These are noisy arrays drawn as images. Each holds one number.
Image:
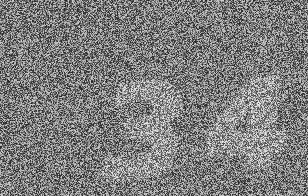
34
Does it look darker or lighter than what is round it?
lighter
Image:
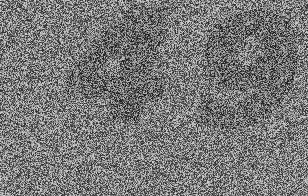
49
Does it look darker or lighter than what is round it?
darker
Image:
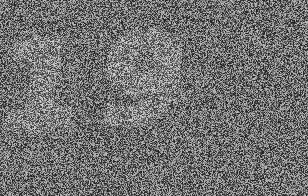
19
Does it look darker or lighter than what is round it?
lighter
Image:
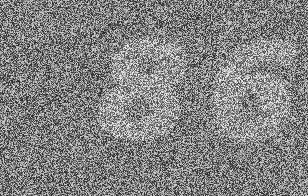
86
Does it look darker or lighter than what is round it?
lighter
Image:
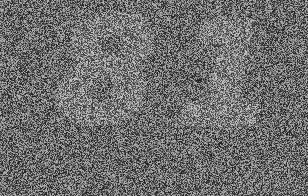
81
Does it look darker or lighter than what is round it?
lighter
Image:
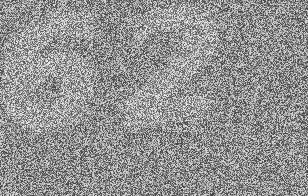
62
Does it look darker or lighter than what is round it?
lighter
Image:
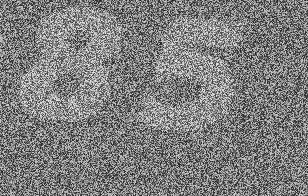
85
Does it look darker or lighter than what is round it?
lighter
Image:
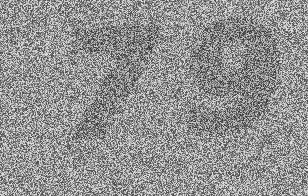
79
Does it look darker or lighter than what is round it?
darker
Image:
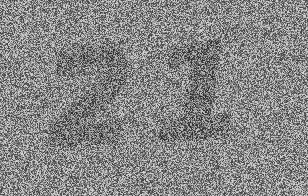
21
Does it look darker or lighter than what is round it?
darker
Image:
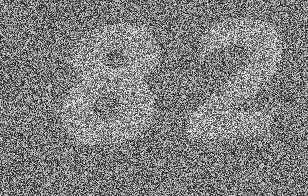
82
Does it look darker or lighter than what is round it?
lighter
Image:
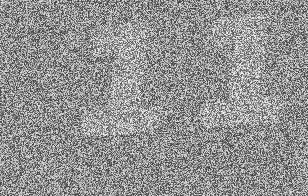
11
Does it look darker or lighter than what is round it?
lighter
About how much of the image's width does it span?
two thirds
